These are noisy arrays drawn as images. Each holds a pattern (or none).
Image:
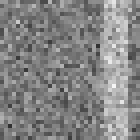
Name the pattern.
one band of columns
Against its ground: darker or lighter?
lighter
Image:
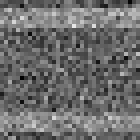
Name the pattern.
bands of rows
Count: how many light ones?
2
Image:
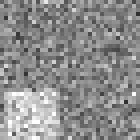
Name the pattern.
one block
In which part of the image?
bottom left
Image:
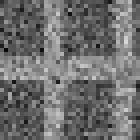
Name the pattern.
bands of rows crossing bands of columns
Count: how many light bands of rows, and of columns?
1 and 2
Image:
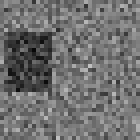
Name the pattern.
one block
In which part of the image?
middle left
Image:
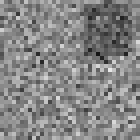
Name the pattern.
one block
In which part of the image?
top right
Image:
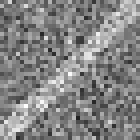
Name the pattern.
a diagonal band
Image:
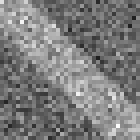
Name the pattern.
a diagonal band
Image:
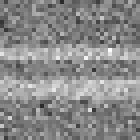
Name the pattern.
bands of rows
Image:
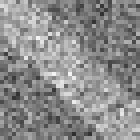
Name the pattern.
a diagonal band
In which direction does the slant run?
top left to bottom right
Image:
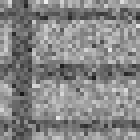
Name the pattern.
bands of rows crossing bands of columns
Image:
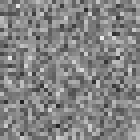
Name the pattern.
only noise
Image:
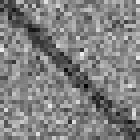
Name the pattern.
a diagonal band
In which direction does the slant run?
top left to bottom right
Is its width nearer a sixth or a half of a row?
a sixth
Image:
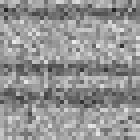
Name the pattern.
bands of rows
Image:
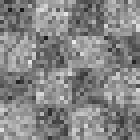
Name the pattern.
a checkerboard
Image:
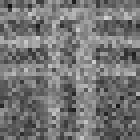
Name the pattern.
bands of rows crossing bands of columns
